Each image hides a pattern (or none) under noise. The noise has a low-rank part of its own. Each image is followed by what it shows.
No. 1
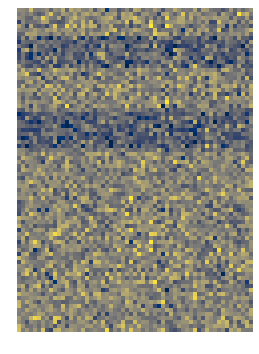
bands of rows
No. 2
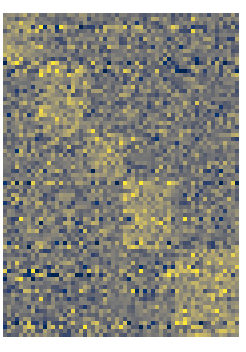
blocks along the diagonal
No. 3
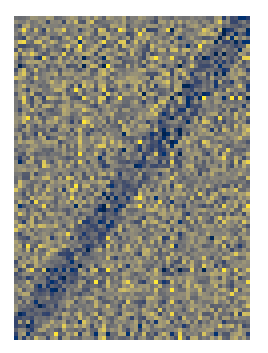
a diagonal band
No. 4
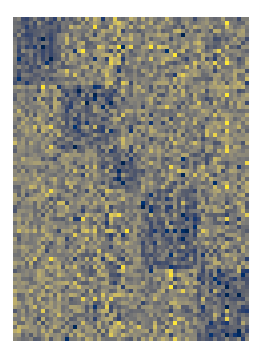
blocks along the diagonal
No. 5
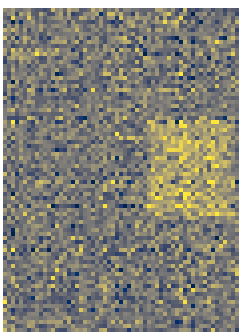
one block
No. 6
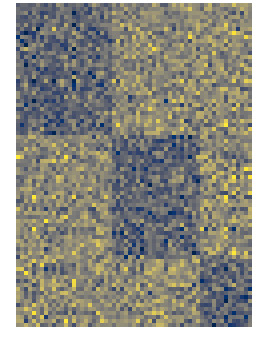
blocks along the diagonal
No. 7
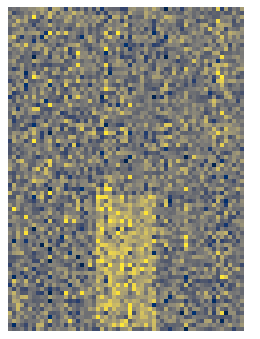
one block
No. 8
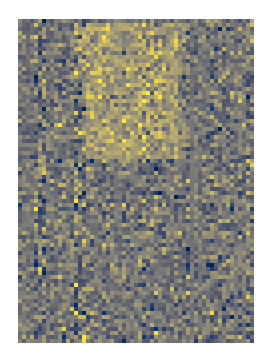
one block
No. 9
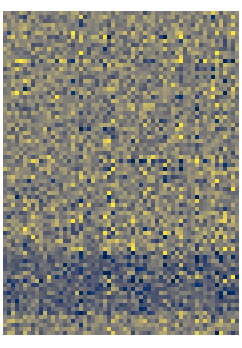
one band of rows
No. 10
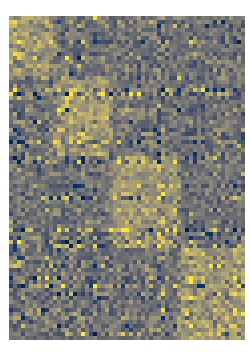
blocks along the diagonal
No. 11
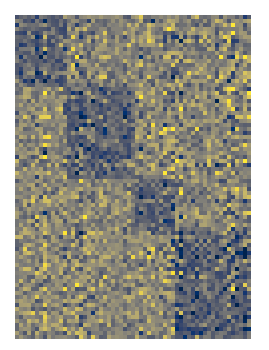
blocks along the diagonal
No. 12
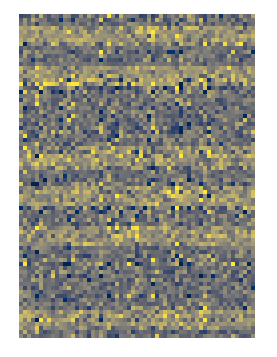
bands of rows
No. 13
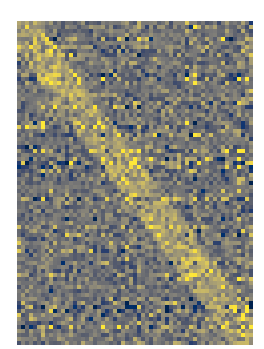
a diagonal band
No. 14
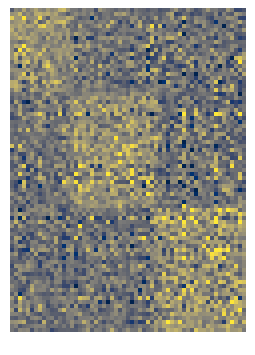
blocks along the diagonal
